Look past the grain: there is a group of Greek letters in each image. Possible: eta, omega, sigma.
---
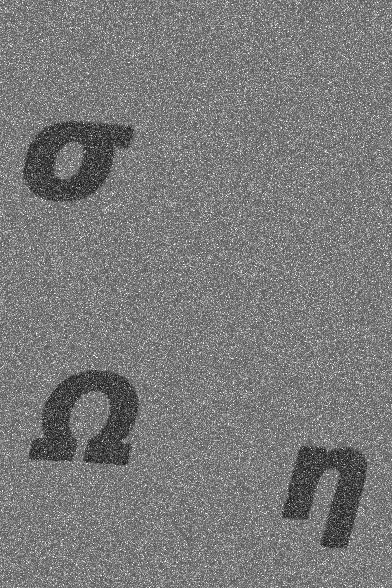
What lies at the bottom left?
omega
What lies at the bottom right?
eta
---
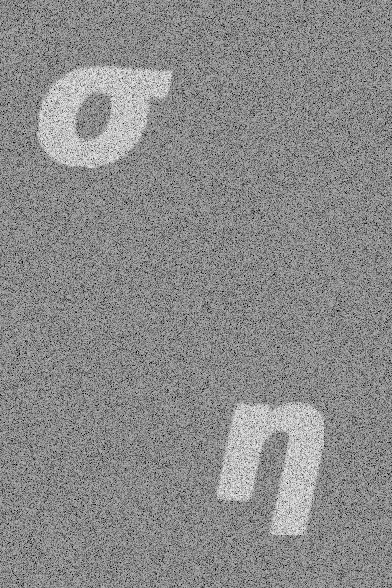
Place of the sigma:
top left
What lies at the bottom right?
eta
